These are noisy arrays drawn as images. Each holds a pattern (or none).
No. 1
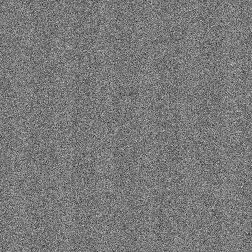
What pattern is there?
vertical stripes
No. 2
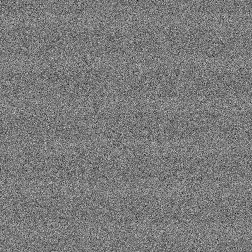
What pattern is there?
horizontal stripes
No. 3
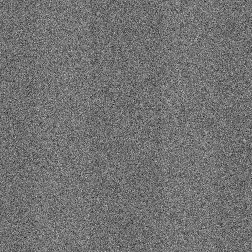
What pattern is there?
vertical stripes
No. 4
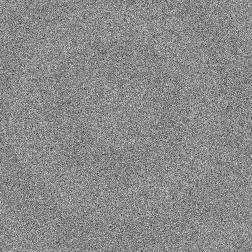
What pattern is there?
rings round one point
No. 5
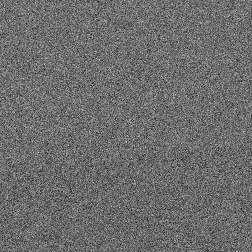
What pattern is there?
a sharp edge
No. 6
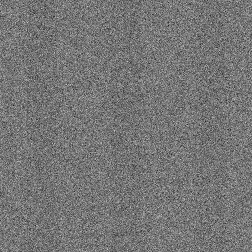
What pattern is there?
vertical stripes
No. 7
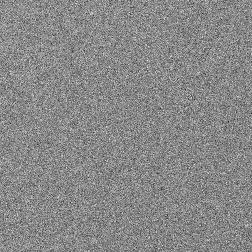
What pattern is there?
a smooth slope
